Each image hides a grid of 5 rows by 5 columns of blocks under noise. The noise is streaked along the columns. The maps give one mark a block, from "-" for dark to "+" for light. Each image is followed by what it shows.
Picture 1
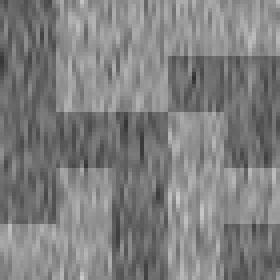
- + + + +
- + + - -
- - - + -
- + - + +
+ + - + -
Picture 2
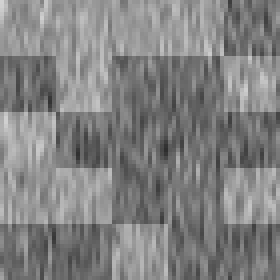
+ + + + -
- + - - +
+ - - - -
+ + - - +
- - + - -
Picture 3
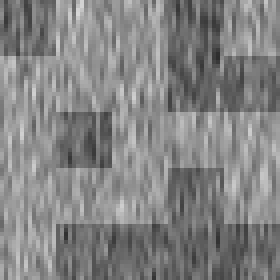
- + + - +
+ + + - -
+ - + + +
+ + + - +
+ - - - -
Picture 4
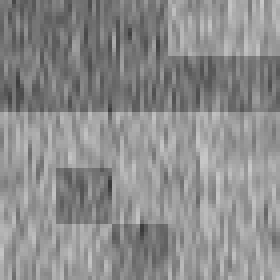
- - - + +
- - - - -
+ + + + +
+ - + + +
+ + - + +
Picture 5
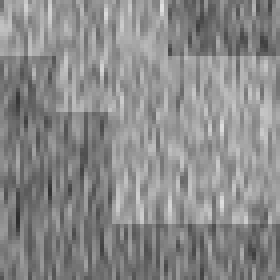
+ + + - -
- + + + +
- - + + +
- - + + +
- - - - -
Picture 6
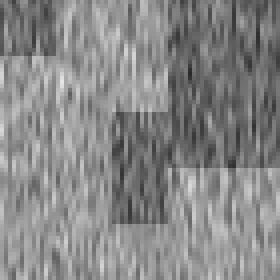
- + + - -
+ + + - -
+ + - - -
+ + - + +
+ + + + +
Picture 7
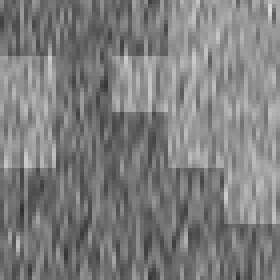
- - - + +
+ - + + +
+ - - + +
- - - - +
- - - - -
